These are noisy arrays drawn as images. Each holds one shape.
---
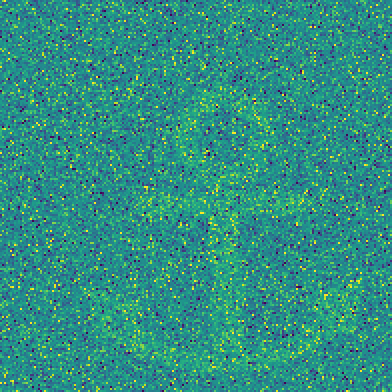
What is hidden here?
light anchor
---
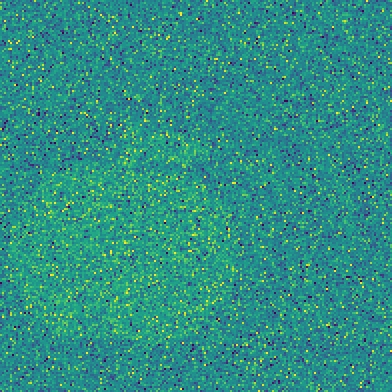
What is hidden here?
light apple
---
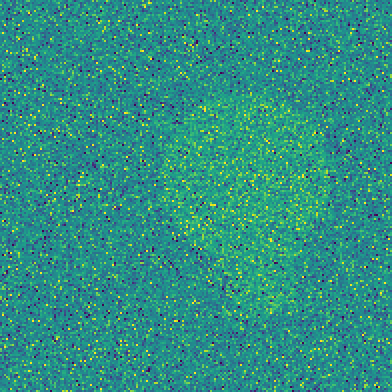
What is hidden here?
light light bulb
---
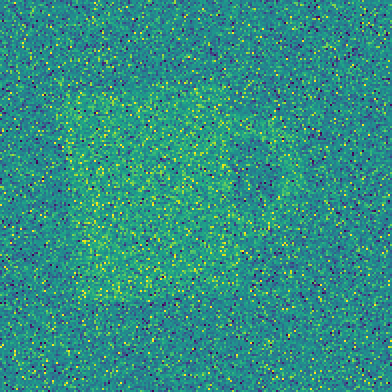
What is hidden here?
light cup
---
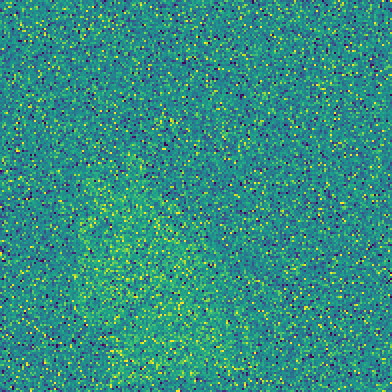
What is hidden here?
light chess knight
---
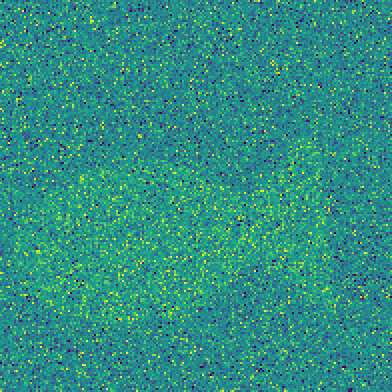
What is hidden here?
light fish
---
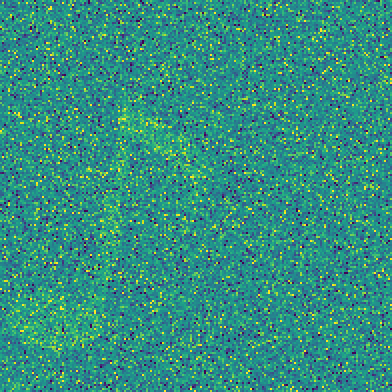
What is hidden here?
light musical note
